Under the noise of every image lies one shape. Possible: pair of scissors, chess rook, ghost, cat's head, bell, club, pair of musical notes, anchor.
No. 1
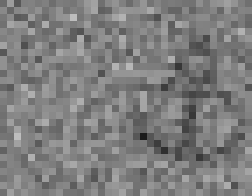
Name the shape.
anchor
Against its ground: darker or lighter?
darker
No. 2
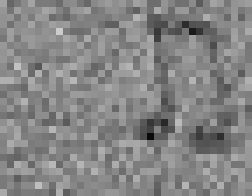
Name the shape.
pair of musical notes
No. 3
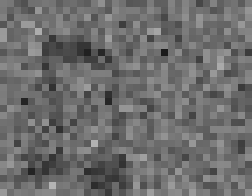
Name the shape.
pair of musical notes
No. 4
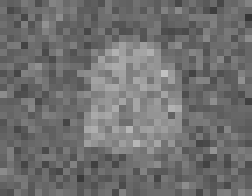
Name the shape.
ghost
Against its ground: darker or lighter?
lighter
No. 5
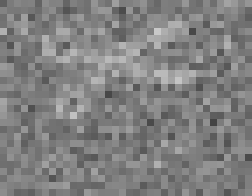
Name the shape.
pair of scissors
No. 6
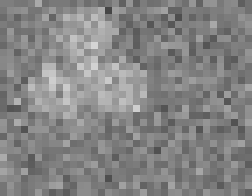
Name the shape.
club
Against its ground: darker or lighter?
lighter
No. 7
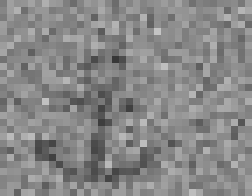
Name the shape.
anchor
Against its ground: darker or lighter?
darker
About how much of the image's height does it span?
two thirds
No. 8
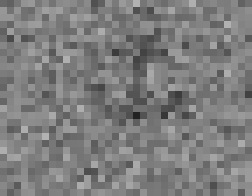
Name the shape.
anchor
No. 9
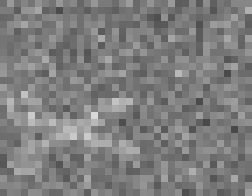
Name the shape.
pair of scissors
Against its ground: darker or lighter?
lighter
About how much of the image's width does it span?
half
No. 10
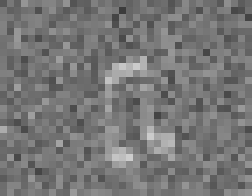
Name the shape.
pair of musical notes
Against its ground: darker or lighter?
lighter
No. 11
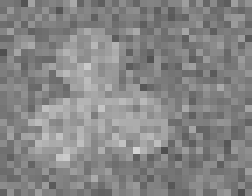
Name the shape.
club
